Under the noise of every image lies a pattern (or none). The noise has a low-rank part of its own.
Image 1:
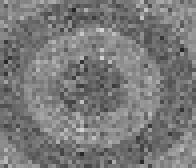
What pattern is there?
rings round one point
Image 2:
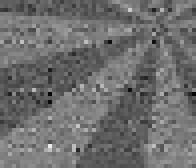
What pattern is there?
spokes from one point
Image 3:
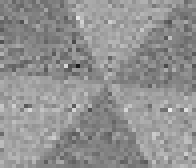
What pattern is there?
spokes from one point
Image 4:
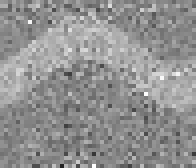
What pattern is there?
a wavy band
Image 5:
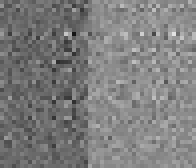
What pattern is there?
a sharp edge
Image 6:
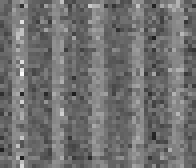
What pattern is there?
vertical stripes
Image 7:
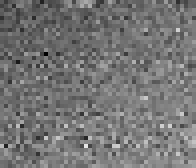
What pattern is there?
a smooth slope
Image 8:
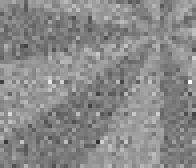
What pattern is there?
spokes from one point
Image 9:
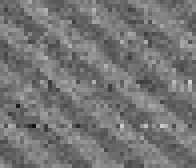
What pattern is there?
diagonal stripes
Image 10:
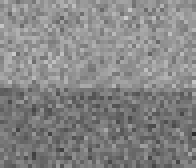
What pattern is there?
a sharp edge
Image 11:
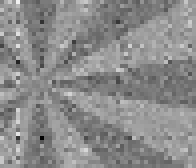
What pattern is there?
spokes from one point
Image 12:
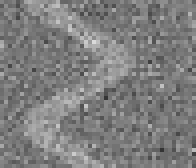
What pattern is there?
a wavy band
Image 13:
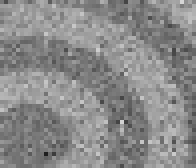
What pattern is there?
rings round one point
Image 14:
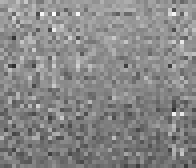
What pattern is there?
a smooth slope
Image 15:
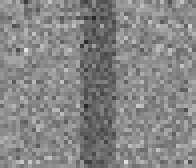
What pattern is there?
one vertical stripe
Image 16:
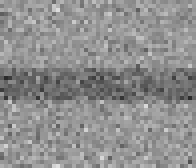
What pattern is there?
one horizontal stripe
